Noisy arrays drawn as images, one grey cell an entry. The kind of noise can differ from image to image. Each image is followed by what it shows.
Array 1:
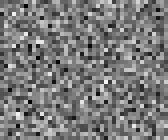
independent entries
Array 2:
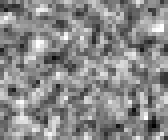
blotchy
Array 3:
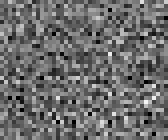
low rank plus noise
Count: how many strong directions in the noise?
five to eight
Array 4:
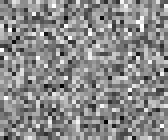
independent entries
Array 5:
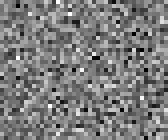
independent entries
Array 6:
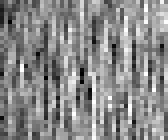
streaked along the columns
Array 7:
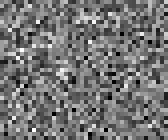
independent entries
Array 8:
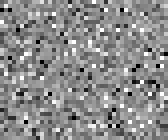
heavy tails
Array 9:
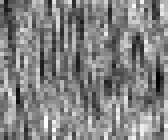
streaked along the columns
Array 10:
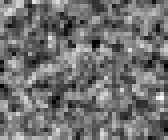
blotchy
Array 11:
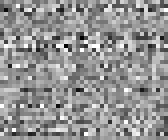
rows of uneven size
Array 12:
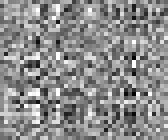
low rank plus noise
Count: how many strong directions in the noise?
one
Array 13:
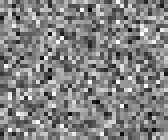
independent entries
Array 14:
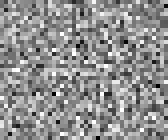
independent entries
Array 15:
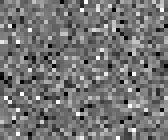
heavy tails
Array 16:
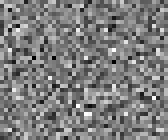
low rank plus noise
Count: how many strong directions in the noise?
five to eight
